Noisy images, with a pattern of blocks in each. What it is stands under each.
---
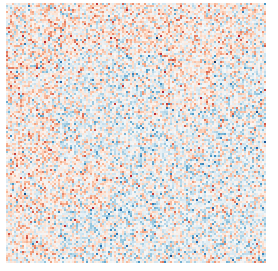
mirrored about the diagonal from the top left
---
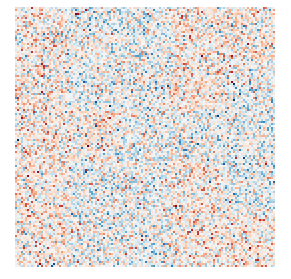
top and bottom mirror each other
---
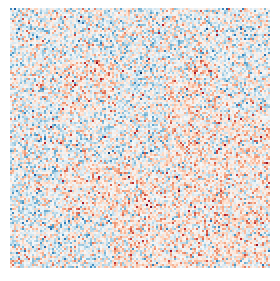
mirrored about the diagonal from the top left
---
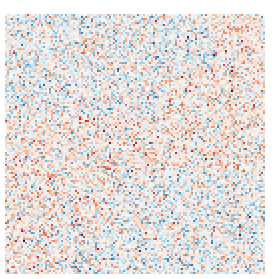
the same after a half turn
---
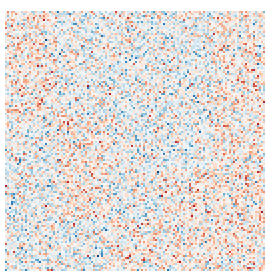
no symmetry
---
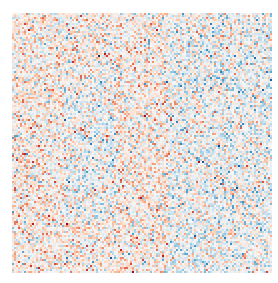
top and bottom mirror each other
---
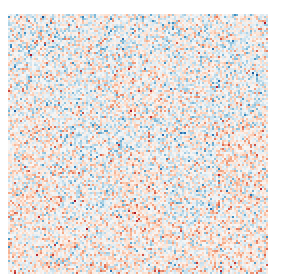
left and right mirror each other
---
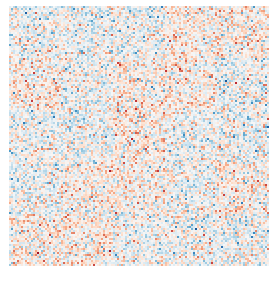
the same after a half turn
